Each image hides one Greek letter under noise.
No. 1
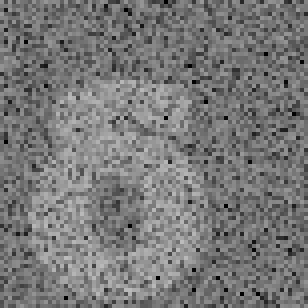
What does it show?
light delta
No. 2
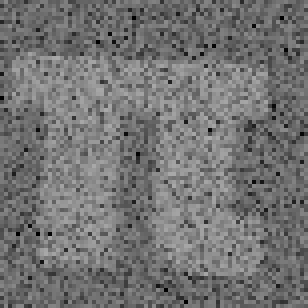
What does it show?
light pi
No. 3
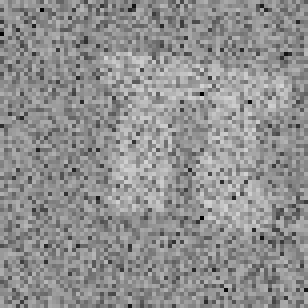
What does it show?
light pi
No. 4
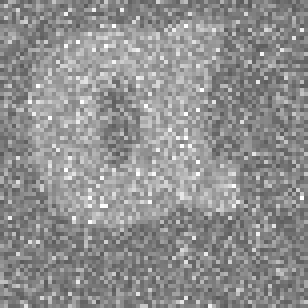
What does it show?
light alpha
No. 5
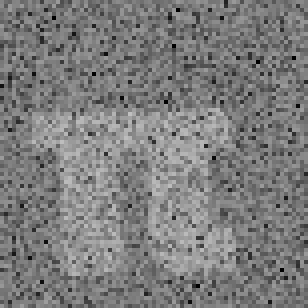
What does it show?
light pi
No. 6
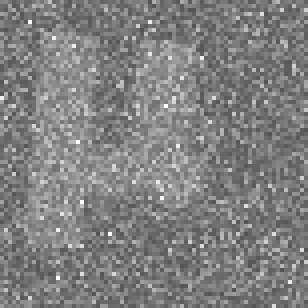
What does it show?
light mu
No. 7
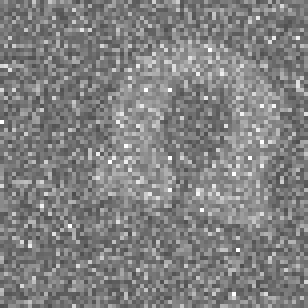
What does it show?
light omega
